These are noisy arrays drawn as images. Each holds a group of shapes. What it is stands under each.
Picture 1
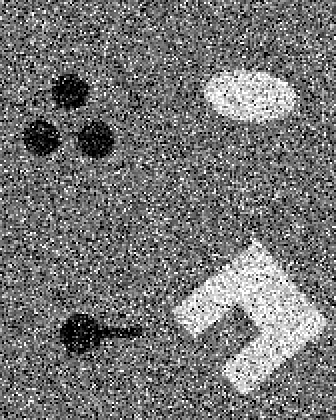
top left: dark three dots; top right: light ellipse; bottom left: dark lollipop; bottom right: light square with a notch
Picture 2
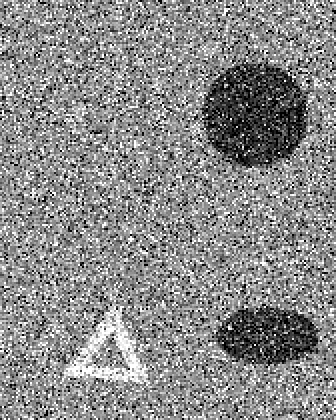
top right: dark disc; bottom left: light triangle frame; bottom right: dark ellipse
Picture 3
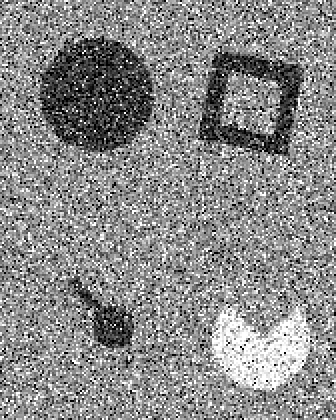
top left: dark disc; top right: dark square frame; bottom left: dark lollipop; bottom right: light disc with a wedge cut out
